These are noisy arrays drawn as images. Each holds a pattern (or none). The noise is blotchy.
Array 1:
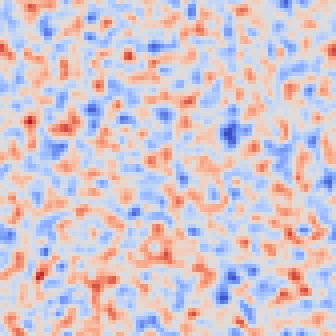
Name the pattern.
only noise
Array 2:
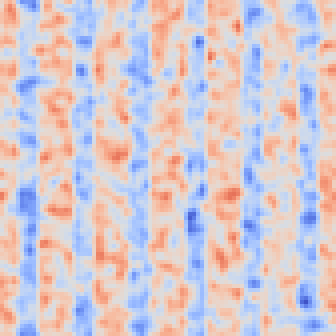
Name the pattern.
vertical stripes
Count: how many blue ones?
6
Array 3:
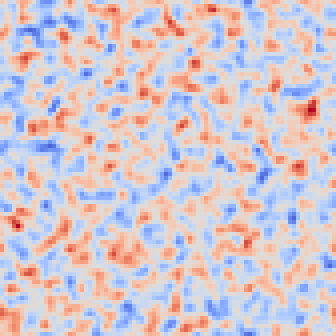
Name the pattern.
only noise
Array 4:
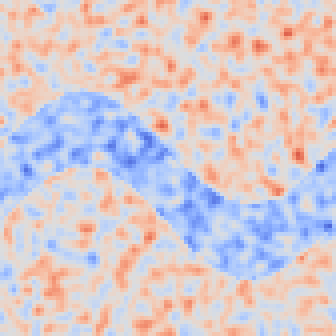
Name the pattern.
a wavy band
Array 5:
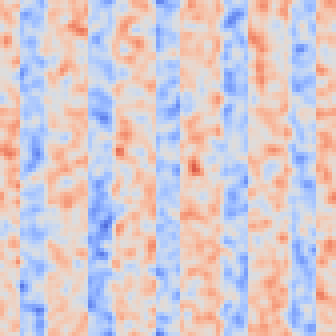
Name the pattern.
vertical stripes
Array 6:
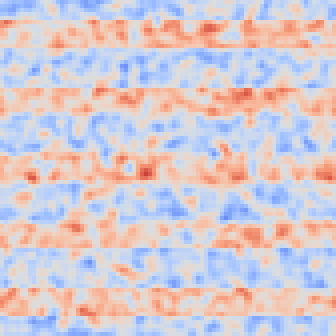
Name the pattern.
horizontal stripes
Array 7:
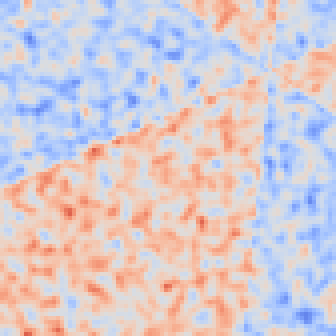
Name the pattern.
spokes from one point
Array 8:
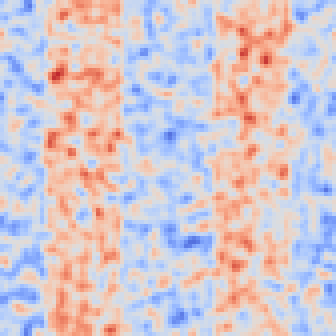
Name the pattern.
vertical stripes
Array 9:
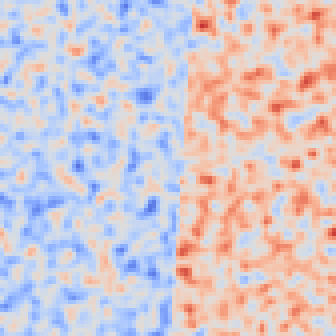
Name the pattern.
a sharp edge
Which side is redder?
right
